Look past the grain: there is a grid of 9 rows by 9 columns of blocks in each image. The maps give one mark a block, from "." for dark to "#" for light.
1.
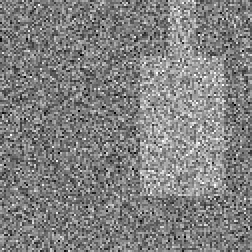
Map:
. . . . . . # . .
. . . . . . # . .
. . . . . # # # .
. . . . . # # # .
. . . . . # # # .
. . . . . # # # .
. . . . . # # # .
. . . . . . . . .
. . . . . . . . .
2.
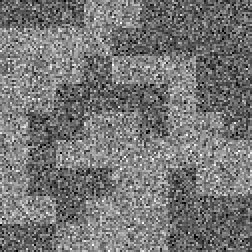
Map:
. . . # # . . . .
# # # # . . . . .
# # # . # # # . .
# # . . . . # . .
# . . # # . # # .
# . # # # # # # #
# . . . # # . # #
# # . # # # . . .
. . # # # # . . .
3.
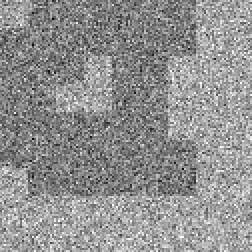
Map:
# . . . . . . # #
. . . . . . . # #
. . . # . . # # #
. . # # . . # # #
. . . . . . # # #
. . . . . . . # #
# . . . . . . # #
# # # # # # # # #
# # # # # # # # #
